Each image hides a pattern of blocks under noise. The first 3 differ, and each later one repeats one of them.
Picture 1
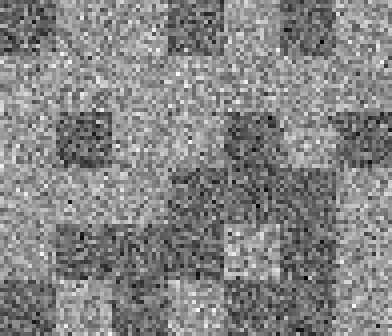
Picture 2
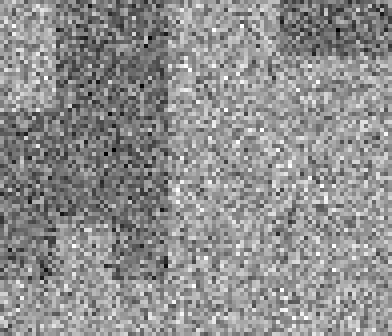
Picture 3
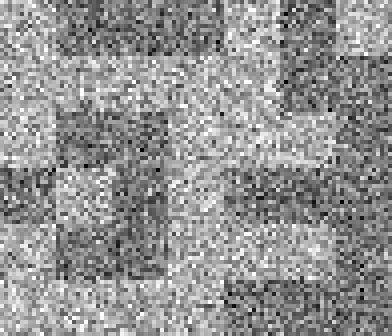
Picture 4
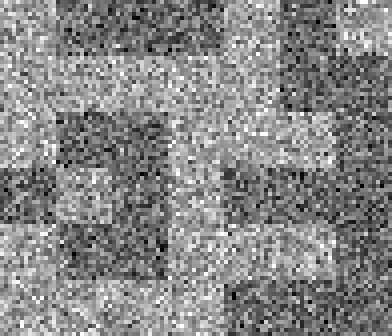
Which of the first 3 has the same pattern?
3
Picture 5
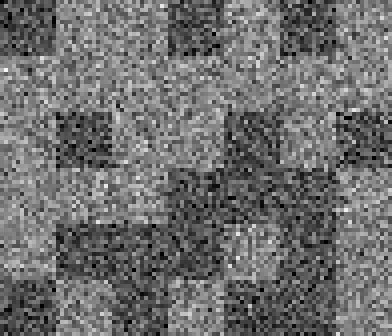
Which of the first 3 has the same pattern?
1
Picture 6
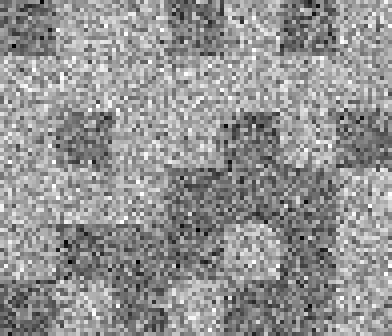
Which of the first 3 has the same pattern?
1
